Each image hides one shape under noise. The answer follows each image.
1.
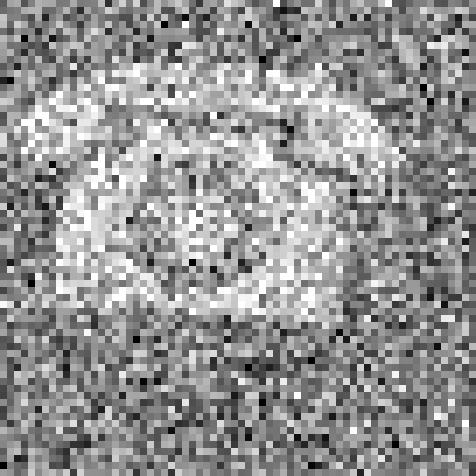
telephone
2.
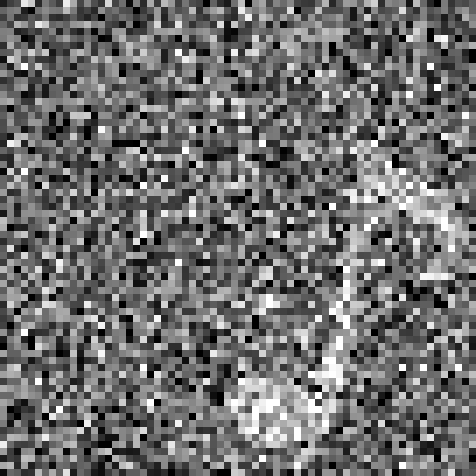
musical note
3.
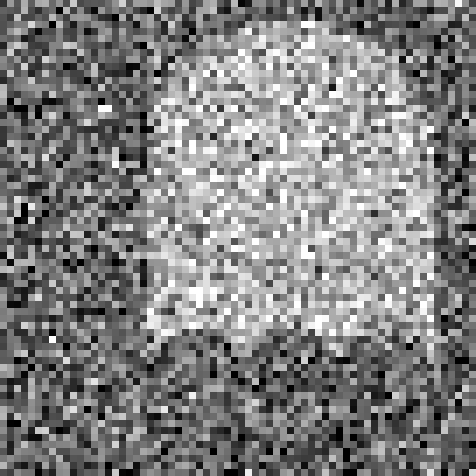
ghost
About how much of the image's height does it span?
two thirds
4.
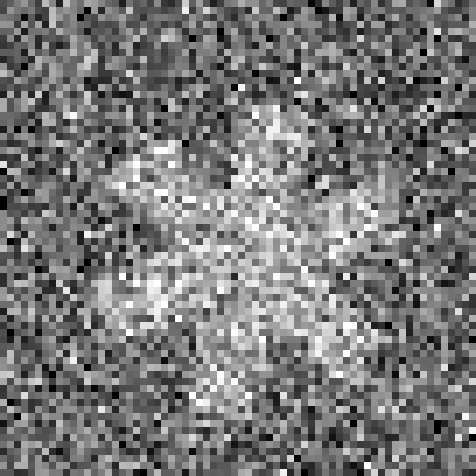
asterisk
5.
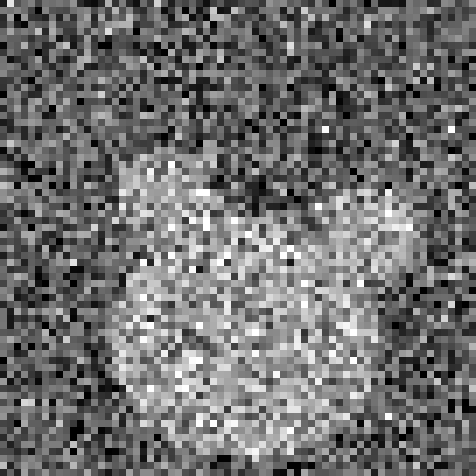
bear's head
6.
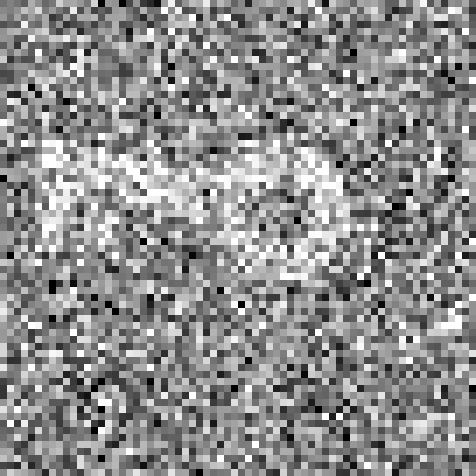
key
